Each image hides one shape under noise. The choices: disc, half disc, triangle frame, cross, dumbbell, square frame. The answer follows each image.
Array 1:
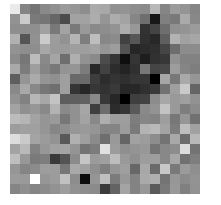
dark half disc
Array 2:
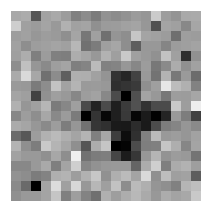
dark cross
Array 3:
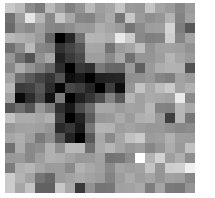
dark cross
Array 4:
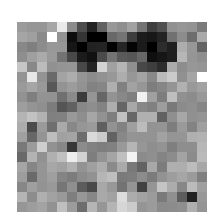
dark dumbbell
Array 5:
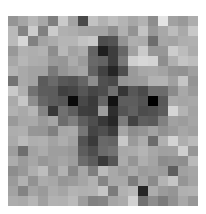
dark cross
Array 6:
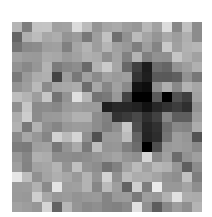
dark cross
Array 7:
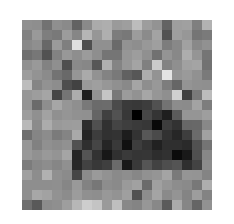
dark half disc
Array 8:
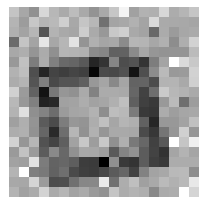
dark square frame
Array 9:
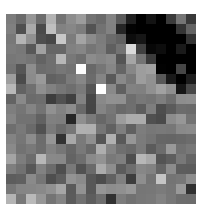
dark half disc, top right
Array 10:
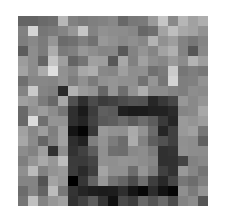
dark square frame
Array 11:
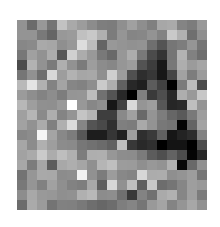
dark triangle frame
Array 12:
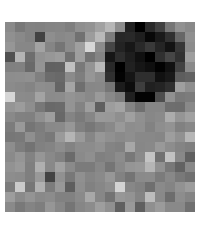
dark disc, top right
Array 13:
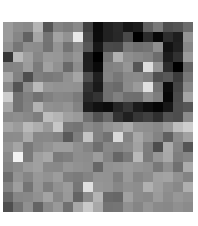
dark square frame
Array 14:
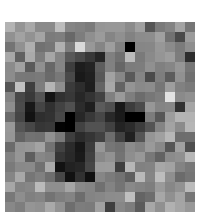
dark cross
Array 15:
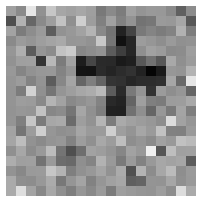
dark cross
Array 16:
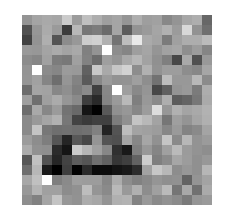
dark triangle frame
